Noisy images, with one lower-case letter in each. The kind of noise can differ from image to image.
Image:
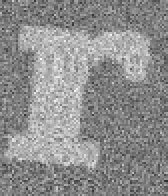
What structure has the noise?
low rank plus noise
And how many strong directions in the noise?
one
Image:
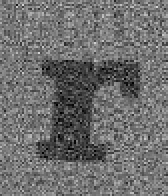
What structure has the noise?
low rank plus noise
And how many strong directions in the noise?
one
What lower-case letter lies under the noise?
r
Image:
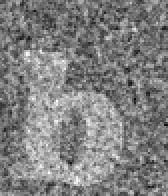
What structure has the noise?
blotchy
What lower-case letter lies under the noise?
b
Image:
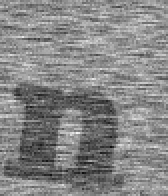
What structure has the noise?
streaked along the rows
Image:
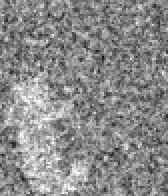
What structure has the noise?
blotchy
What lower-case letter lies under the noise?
t
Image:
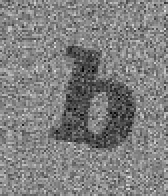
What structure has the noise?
low rank plus noise
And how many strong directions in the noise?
three or four
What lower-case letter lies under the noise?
b
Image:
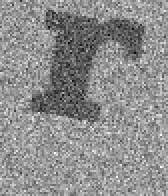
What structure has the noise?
independent entries
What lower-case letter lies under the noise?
r
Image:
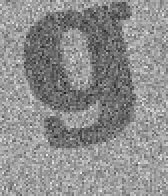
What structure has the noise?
independent entries
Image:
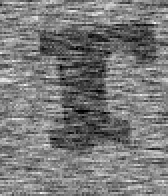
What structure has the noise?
streaked along the rows
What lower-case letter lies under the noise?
r
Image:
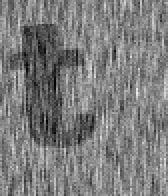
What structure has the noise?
streaked along the columns
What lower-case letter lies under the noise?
t
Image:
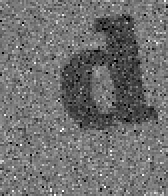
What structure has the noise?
heavy tails
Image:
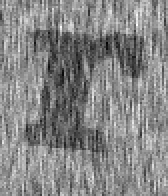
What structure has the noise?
streaked along the columns
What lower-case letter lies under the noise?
r
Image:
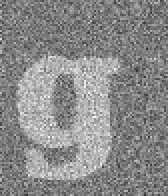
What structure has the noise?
low rank plus noise
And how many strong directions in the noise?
five to eight
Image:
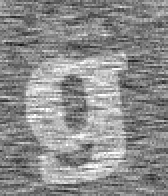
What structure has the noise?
streaked along the rows
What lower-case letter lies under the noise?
g
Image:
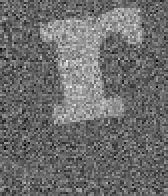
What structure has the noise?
low rank plus noise
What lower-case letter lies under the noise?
r
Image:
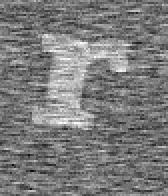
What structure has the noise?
streaked along the rows
